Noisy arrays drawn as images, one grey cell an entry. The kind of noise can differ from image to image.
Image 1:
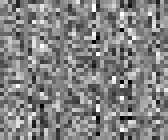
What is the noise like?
columns of uneven size
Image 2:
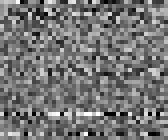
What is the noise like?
rows of uneven size
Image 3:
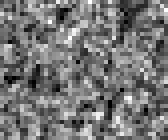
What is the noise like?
blotchy
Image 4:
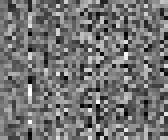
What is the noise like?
columns of uneven size
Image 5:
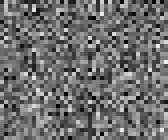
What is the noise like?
low rank plus noise
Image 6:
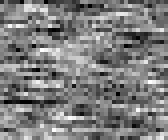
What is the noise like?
streaked along the rows
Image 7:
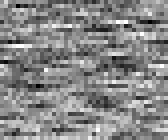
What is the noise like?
streaked along the rows
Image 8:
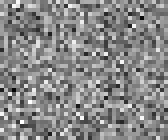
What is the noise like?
low rank plus noise
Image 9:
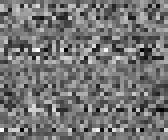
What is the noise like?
rows of uneven size
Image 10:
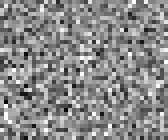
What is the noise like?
independent entries
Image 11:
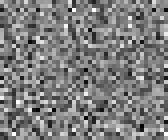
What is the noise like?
low rank plus noise
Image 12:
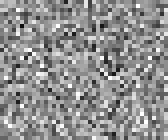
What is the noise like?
independent entries
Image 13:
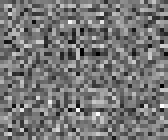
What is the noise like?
low rank plus noise
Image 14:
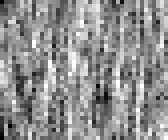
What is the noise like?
streaked along the columns
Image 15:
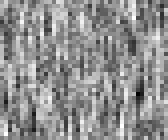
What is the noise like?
streaked along the columns
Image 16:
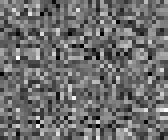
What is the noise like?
low rank plus noise
